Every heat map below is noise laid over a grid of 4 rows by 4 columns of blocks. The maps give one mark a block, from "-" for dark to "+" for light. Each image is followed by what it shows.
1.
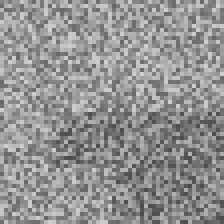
++++
++++
+---
++--
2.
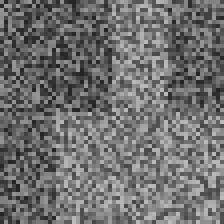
--+-
--+-
-+++
-+++
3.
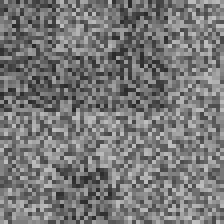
-+-+
---+
++++
+-++
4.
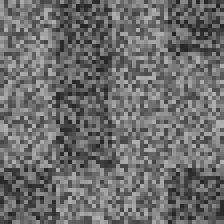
+-+-
+-++
+-++
-++-
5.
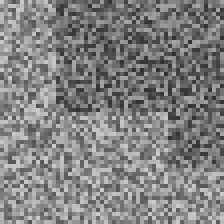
+---
+---
+++-
++++
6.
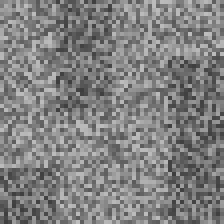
+-++
+-+-
+++-
-++-
